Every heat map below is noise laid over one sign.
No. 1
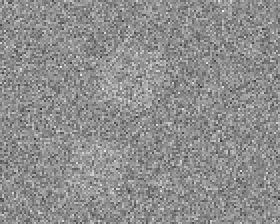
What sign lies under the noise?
colon
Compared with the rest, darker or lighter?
lighter
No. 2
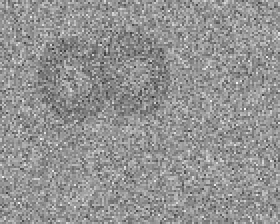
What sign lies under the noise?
infinity sign
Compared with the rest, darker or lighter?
darker
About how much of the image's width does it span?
half
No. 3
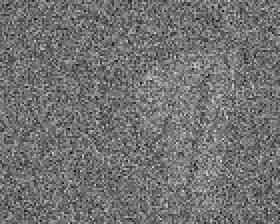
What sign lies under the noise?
pilcrow
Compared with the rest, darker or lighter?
lighter
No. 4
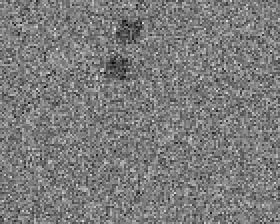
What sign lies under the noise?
colon
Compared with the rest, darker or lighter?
darker
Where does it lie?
top middle
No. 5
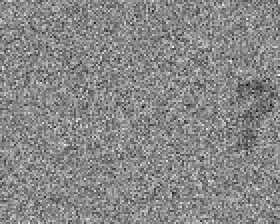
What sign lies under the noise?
question mark
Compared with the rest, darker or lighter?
darker
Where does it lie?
middle right
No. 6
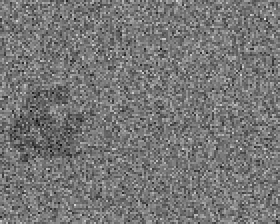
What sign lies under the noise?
ampersand
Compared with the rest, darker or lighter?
darker
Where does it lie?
middle left
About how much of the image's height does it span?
a third
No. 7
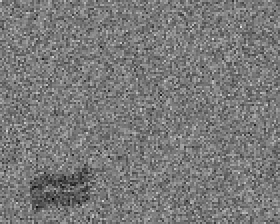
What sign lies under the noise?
approximately sign
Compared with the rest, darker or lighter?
darker
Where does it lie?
bottom left
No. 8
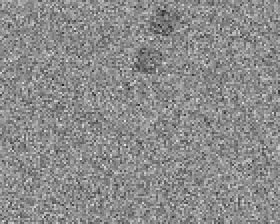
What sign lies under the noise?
colon
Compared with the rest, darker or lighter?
darker
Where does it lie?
top middle
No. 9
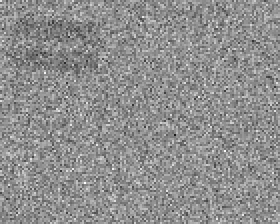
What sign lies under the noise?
equals sign
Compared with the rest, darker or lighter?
darker
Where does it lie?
top left
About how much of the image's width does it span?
a third
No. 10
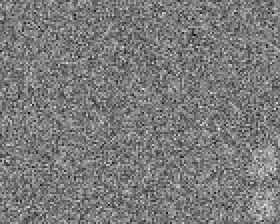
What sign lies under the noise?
colon
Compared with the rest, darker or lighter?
lighter
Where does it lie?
bottom right
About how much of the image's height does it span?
a third
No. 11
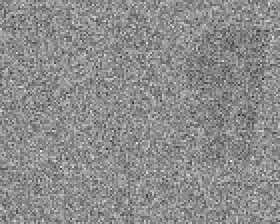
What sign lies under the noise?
pilcrow
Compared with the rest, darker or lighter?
darker
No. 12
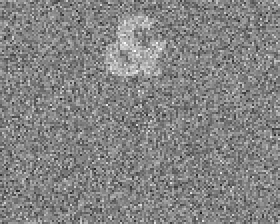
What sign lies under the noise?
ampersand
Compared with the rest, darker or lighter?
lighter
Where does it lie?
top middle
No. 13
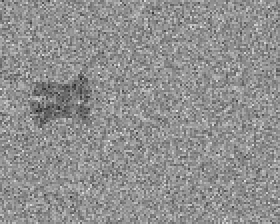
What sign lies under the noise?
not-equal sign
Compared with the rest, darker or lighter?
darker
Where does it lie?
middle left
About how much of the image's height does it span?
a quarter
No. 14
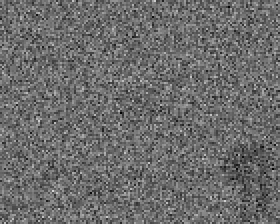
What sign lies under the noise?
pilcrow
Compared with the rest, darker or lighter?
darker
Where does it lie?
bottom right
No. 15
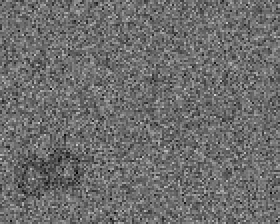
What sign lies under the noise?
infinity sign
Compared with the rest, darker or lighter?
darker
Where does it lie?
bottom left
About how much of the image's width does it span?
a quarter
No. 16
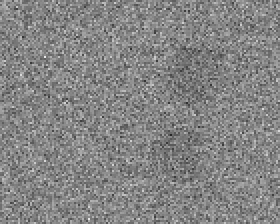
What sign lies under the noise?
colon
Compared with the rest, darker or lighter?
darker
